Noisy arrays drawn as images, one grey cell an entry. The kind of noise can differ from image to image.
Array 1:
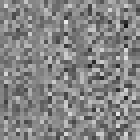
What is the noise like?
columns of uneven size
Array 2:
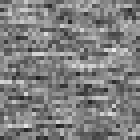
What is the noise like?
streaked along the rows
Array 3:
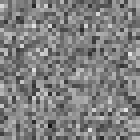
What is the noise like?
low rank plus noise
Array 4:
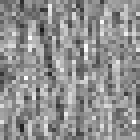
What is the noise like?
streaked along the columns
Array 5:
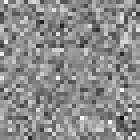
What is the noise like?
low rank plus noise
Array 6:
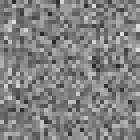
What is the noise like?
independent entries
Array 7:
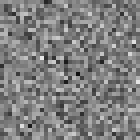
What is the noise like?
independent entries
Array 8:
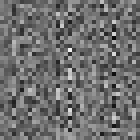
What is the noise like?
columns of uneven size
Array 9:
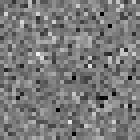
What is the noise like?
heavy tails
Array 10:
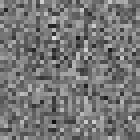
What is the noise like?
low rank plus noise
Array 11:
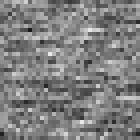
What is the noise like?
streaked along the rows
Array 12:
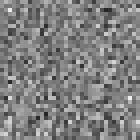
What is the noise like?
low rank plus noise
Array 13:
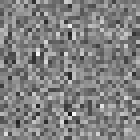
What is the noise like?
low rank plus noise
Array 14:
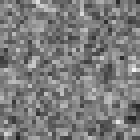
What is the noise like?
blotchy
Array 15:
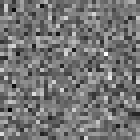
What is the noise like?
independent entries
